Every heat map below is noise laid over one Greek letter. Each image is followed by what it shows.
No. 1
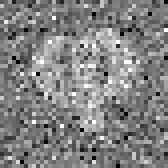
light phi
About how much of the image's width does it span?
two thirds
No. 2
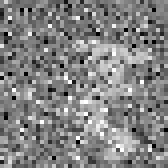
light xi
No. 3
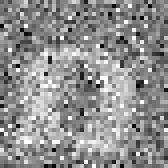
light omega
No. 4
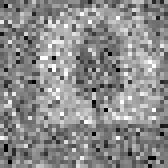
light omega
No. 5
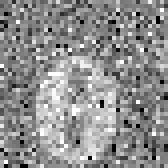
light theta
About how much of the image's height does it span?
two thirds
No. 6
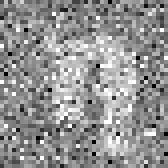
light eta
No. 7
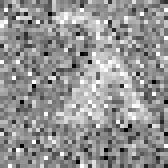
light lambda
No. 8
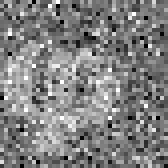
light phi
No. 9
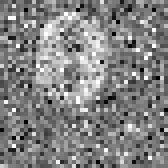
light theta
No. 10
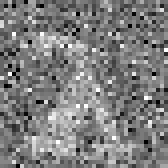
light lambda
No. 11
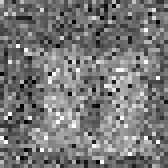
light pi
